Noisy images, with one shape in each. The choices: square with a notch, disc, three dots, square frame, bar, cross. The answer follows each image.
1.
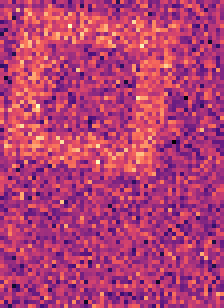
square frame
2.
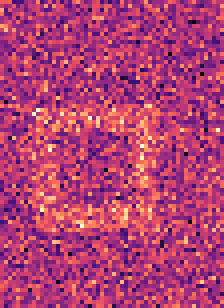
square frame
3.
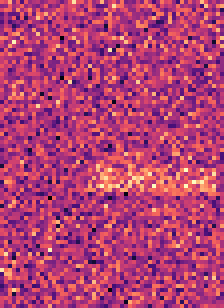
bar
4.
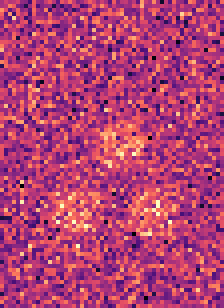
three dots
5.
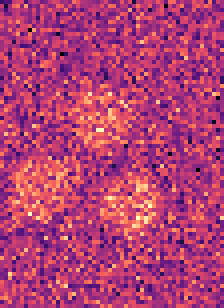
three dots
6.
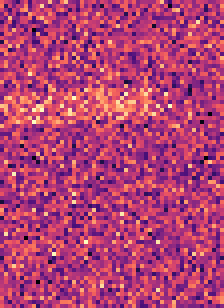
bar
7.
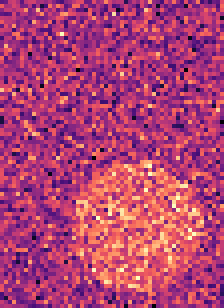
disc
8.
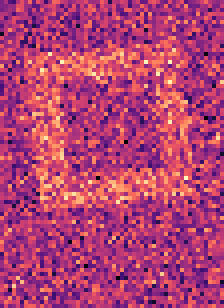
square frame
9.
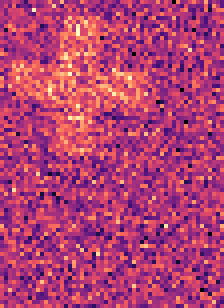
cross
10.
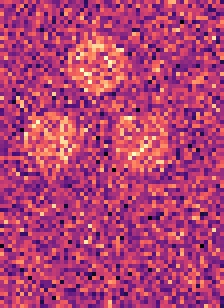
three dots
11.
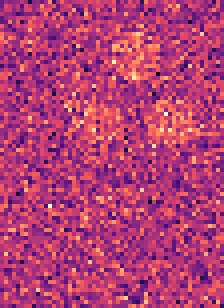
three dots
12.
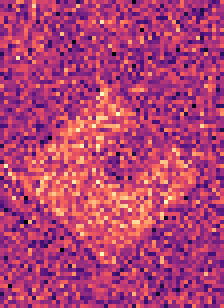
square with a notch
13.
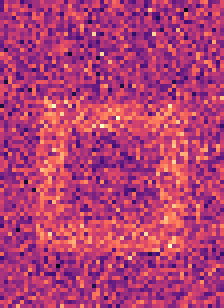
square frame
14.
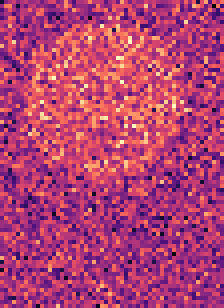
disc
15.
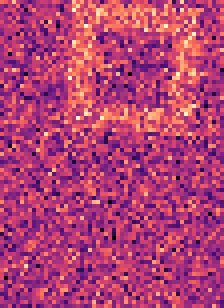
square frame
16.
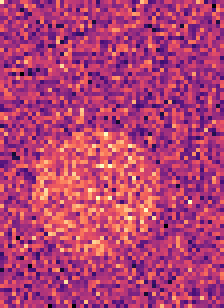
disc
